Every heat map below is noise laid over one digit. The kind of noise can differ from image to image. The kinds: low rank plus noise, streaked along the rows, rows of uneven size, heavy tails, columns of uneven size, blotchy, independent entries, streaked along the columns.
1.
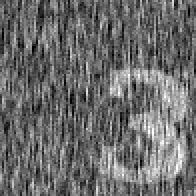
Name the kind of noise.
streaked along the columns
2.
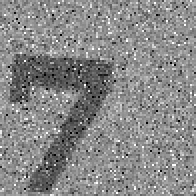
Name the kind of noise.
heavy tails
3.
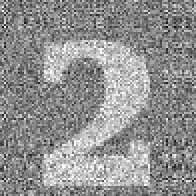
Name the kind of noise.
low rank plus noise
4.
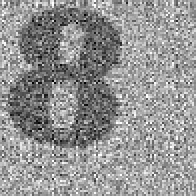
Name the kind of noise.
low rank plus noise
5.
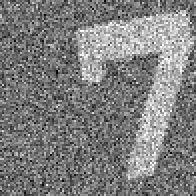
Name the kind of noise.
independent entries
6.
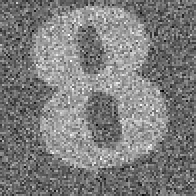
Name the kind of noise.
independent entries
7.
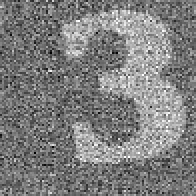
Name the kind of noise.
low rank plus noise
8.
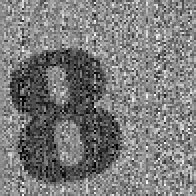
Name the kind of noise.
columns of uneven size
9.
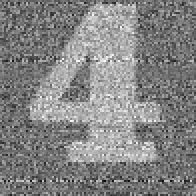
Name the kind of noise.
rows of uneven size
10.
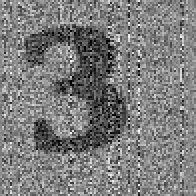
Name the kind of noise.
columns of uneven size
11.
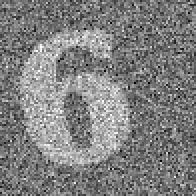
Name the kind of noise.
independent entries
